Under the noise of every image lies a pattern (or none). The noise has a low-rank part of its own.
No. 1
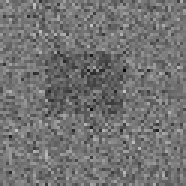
one block
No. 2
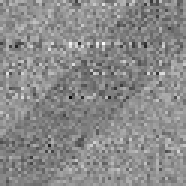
a diagonal band
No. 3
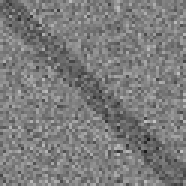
a diagonal band
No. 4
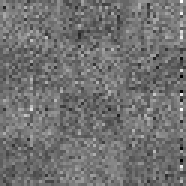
a checkerboard
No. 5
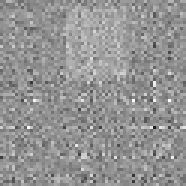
one block
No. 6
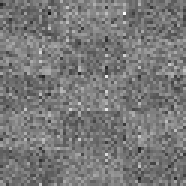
a checkerboard
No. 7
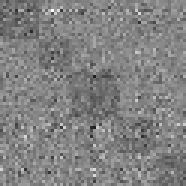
blocks along the diagonal
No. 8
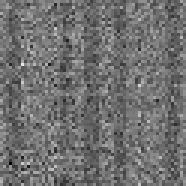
bands of columns
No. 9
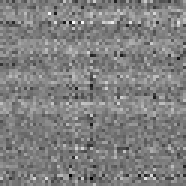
bands of rows
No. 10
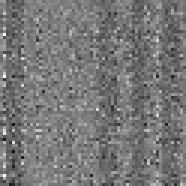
bands of columns
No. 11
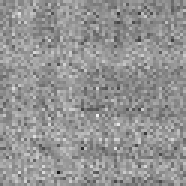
bands of rows crossing bands of columns
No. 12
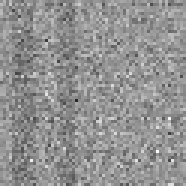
bands of columns
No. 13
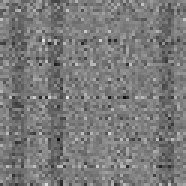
bands of columns
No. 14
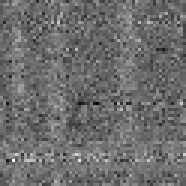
bands of rows crossing bands of columns
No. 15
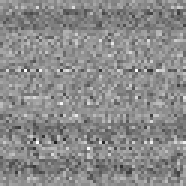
bands of rows
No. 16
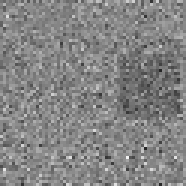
one block
